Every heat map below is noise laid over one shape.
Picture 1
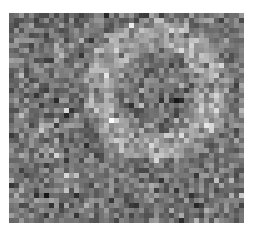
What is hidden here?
light ring
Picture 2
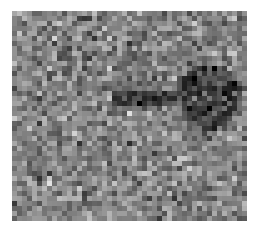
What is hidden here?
dark lollipop
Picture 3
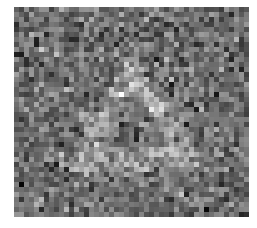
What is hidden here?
light triangle frame
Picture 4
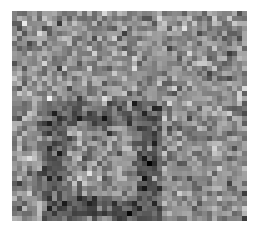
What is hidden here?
dark square frame
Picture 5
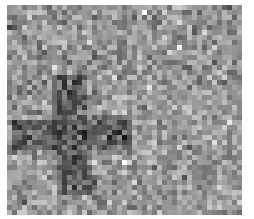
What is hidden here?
dark cross
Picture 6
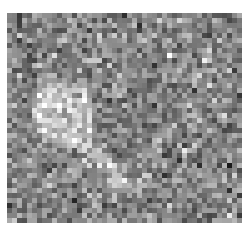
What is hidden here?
light lollipop
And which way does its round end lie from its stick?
up and left
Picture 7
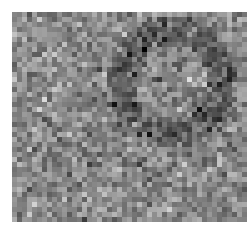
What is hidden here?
dark ring
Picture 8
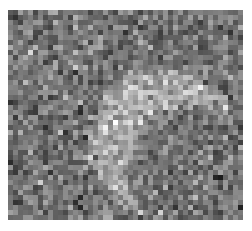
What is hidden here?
light crescent
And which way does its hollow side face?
down and right
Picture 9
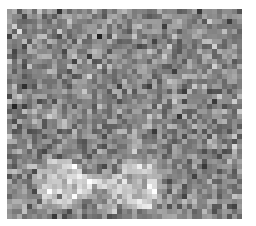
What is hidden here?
light dumbbell
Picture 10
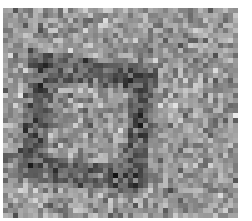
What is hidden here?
dark square frame
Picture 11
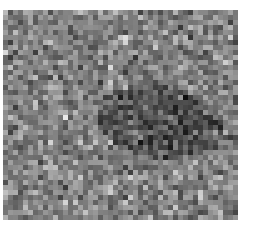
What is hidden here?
dark ellipse
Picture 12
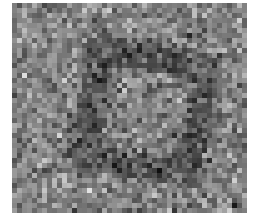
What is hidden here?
dark square frame
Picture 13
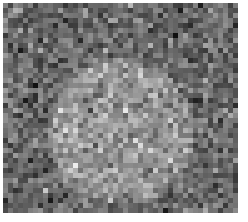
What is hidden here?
light disc
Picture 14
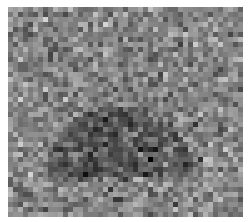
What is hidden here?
dark half disc
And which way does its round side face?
up
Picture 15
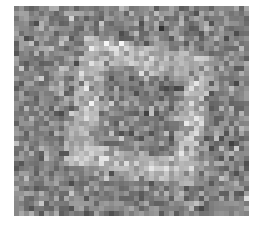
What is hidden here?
light square frame
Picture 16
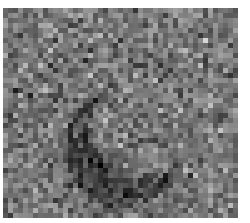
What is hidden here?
dark crescent
